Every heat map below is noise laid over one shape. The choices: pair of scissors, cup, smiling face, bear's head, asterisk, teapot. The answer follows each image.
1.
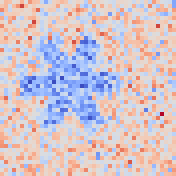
asterisk
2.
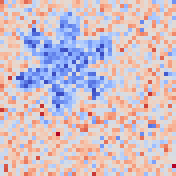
asterisk
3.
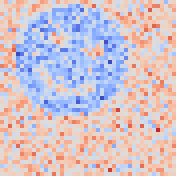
smiling face
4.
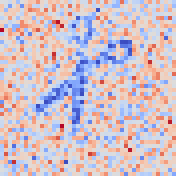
pair of scissors
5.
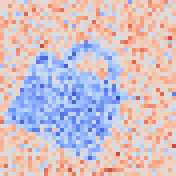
cup
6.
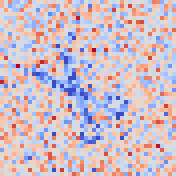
pair of scissors
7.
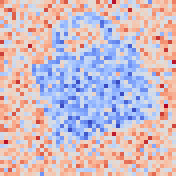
cup
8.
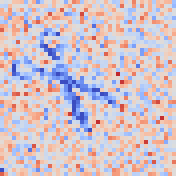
pair of scissors
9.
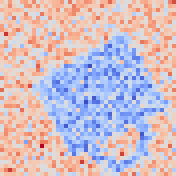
cup
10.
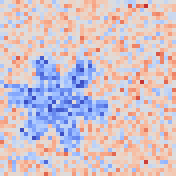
asterisk
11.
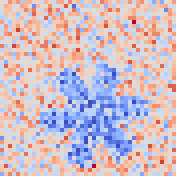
asterisk
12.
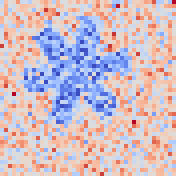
asterisk
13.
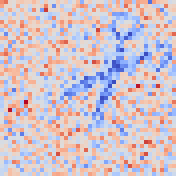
pair of scissors
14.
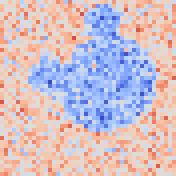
bear's head
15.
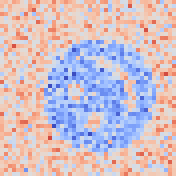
smiling face
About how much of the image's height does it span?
two thirds
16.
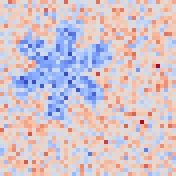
asterisk
